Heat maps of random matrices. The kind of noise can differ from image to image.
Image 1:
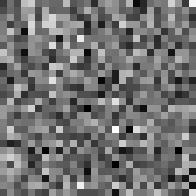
low rank plus noise
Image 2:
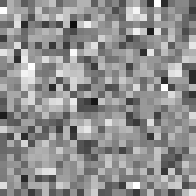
low rank plus noise
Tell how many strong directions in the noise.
five to eight
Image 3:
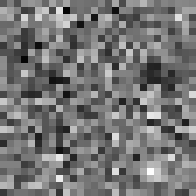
low rank plus noise
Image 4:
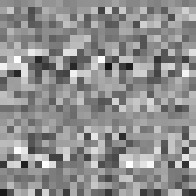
rows of uneven size
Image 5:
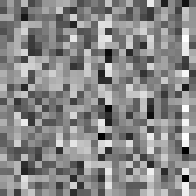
columns of uneven size
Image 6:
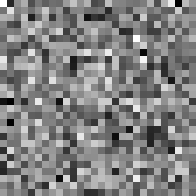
low rank plus noise
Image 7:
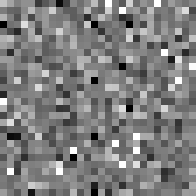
heavy tails
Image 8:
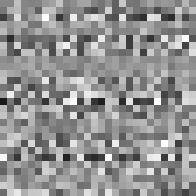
rows of uneven size
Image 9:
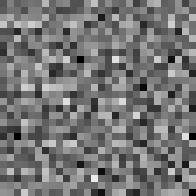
low rank plus noise
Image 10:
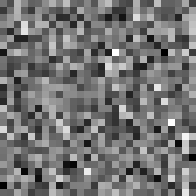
independent entries
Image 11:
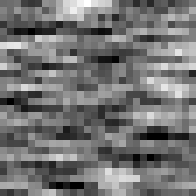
streaked along the rows
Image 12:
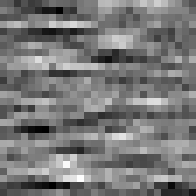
streaked along the rows
